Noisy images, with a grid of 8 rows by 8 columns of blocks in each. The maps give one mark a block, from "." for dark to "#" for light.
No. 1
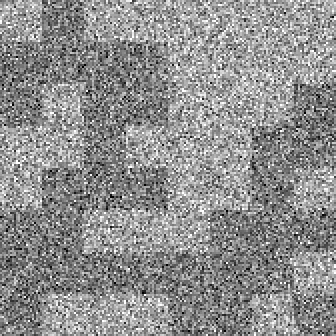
# . # # # # # #
. . . . # # # #
. # . . # # # .
# # . # # # . .
# . . . # # . #
. . # # # . . .
. . . . . . . #
. # # # . . # .
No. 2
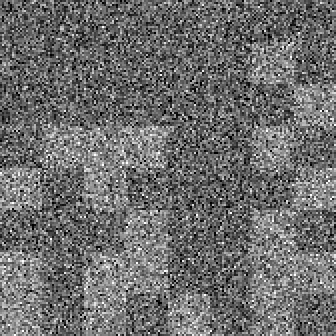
. . . . . . . .
. . . . . . # .
. . . . . . . #
. # # # . . # .
# . # . . . . #
. . . # . . # .
# . # # . . # #
# . # . # . # .
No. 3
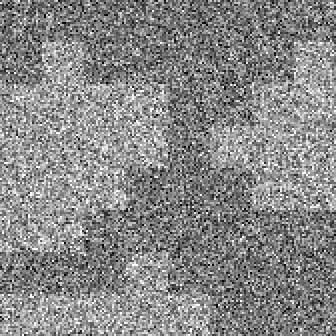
. . . . . . . .
. # . . . . . #
# # # # . . # #
# # # # . # # #
# # # . . . # #
# # . . . . . .
. . . # . . . .
# # # # # . . .
